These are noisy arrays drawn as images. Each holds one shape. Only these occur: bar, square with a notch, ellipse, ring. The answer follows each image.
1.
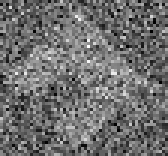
square with a notch
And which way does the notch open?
down and left
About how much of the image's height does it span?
nearly all
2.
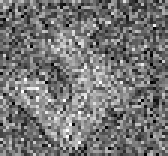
square with a notch
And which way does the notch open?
up and left
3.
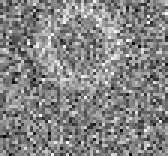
ring
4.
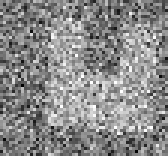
square with a notch
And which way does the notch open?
up
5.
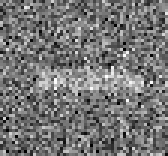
bar
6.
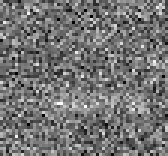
bar
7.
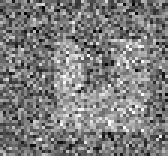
square with a notch
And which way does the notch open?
up
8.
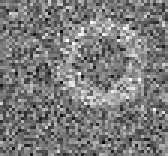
ring
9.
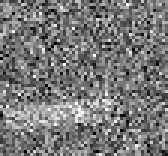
bar
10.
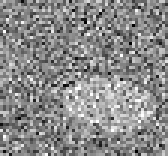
ellipse
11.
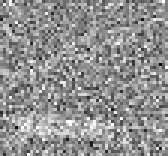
bar
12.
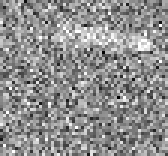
bar
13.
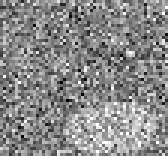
ellipse
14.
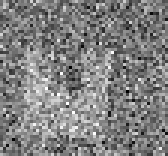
square with a notch
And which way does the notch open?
up
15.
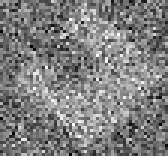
square with a notch
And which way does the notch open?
up and left
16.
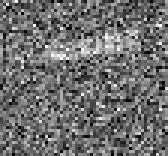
bar
